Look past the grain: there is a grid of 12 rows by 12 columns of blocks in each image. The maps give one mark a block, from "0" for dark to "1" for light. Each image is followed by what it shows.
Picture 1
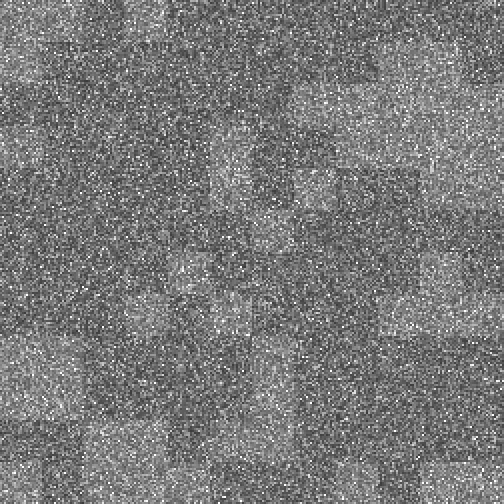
110100000000
100000000110
000000011111
100001001111
000001010011
000000100000
000010000010
000101000111
110000100000
110000100000
001101100000
101110001011
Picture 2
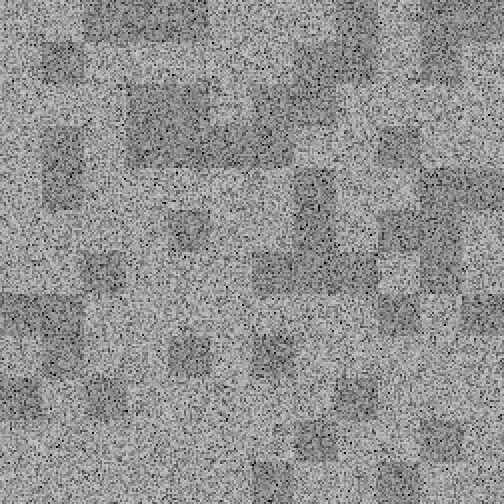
110001110100
101111100101
111001001111
101000011011
101111101100
111101101001
110111000101
001111111010
101101011111
010111110111
111111101101
111111011011
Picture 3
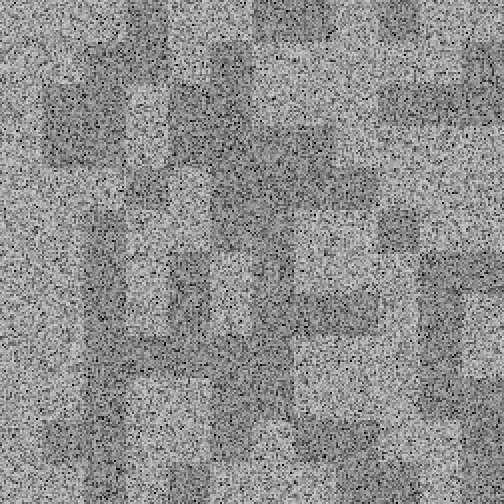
111011001011
110010111110
100100111000
100100001111
111010000111
110110011011
110101011100
110101000101
110000011101
110110011100
100110100110
110101110010
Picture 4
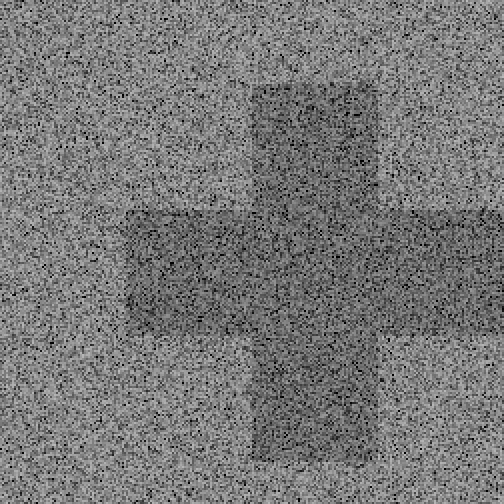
111111111111
111111111111
111111000111
111111000111
111111000111
111000000000
111000000000
111000000000
111111000111
111111000111
111111000111
111111111111
